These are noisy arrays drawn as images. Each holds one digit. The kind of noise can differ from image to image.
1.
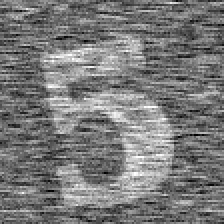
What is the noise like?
streaked along the rows
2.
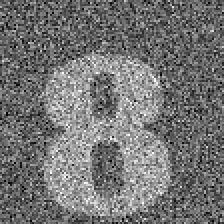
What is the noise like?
independent entries
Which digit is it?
8
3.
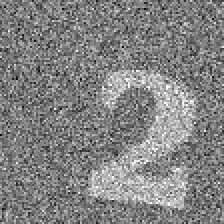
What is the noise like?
independent entries
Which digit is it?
2
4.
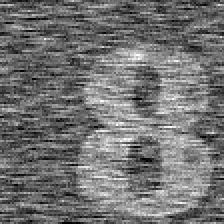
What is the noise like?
streaked along the rows
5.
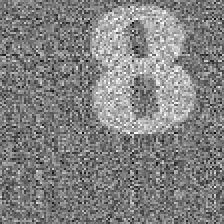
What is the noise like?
low rank plus noise
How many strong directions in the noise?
two
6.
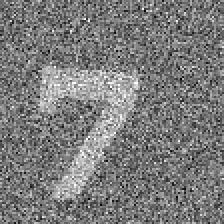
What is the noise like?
independent entries
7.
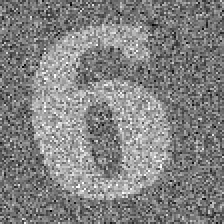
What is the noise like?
independent entries
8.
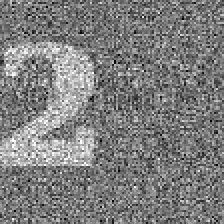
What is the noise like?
low rank plus noise
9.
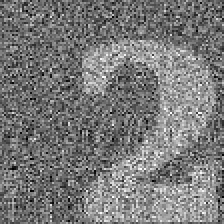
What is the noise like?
low rank plus noise
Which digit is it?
2
